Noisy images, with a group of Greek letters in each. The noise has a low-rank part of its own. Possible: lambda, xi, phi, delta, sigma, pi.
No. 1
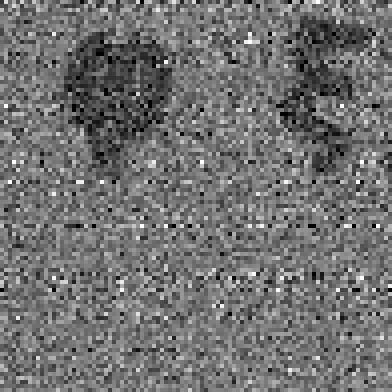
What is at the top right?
xi
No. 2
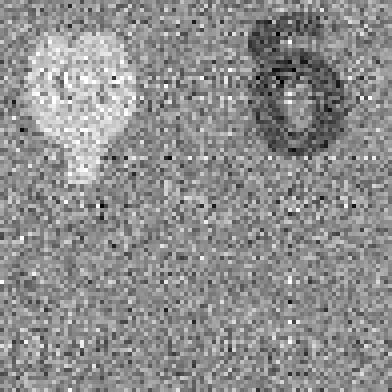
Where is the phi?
top left
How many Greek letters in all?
2
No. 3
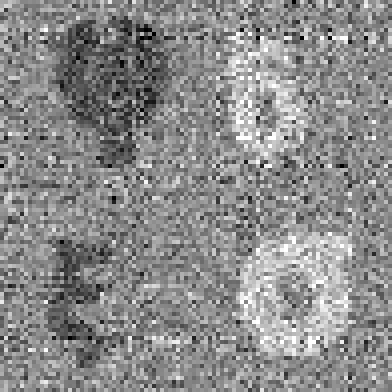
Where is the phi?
top left
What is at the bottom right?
sigma
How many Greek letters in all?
4
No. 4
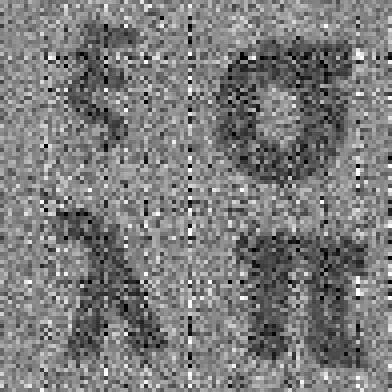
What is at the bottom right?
pi
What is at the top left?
xi
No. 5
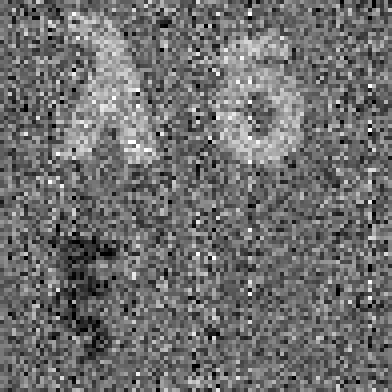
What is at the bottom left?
xi
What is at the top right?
delta
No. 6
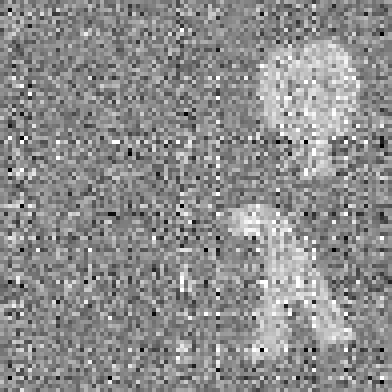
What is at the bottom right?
lambda
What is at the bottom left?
nothing
